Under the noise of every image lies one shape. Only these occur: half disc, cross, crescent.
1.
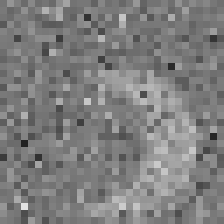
crescent
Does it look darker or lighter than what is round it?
lighter
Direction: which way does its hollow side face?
left
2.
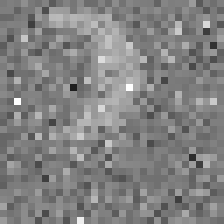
crescent
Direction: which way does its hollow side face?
left
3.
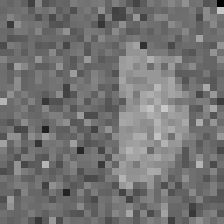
half disc
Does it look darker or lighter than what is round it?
lighter
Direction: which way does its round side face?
right
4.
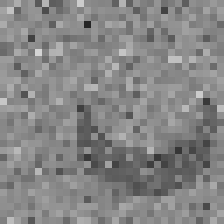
crescent
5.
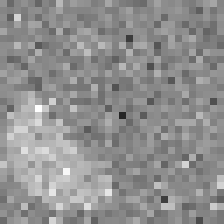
half disc
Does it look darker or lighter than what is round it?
lighter
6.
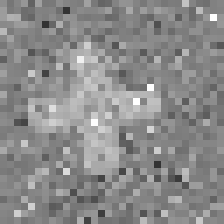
cross
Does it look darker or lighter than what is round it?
lighter
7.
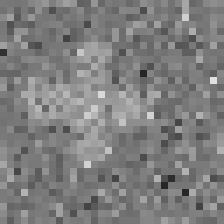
cross
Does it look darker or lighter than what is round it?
lighter
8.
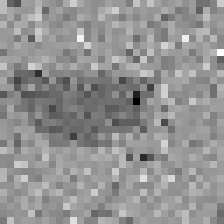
half disc
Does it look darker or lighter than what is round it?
darker
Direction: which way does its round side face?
down
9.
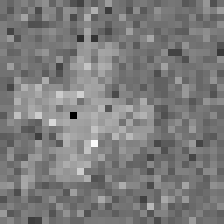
cross
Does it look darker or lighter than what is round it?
lighter
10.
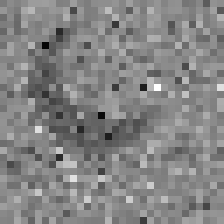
crescent
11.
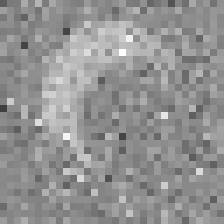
crescent
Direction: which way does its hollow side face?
down and right
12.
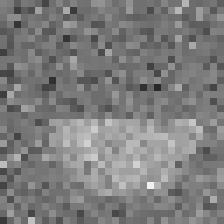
half disc
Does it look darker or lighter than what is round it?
lighter
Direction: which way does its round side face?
down
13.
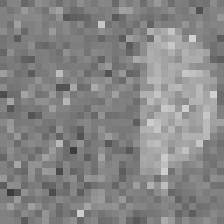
half disc
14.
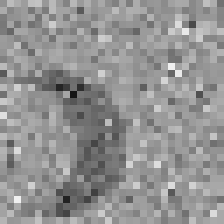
crescent
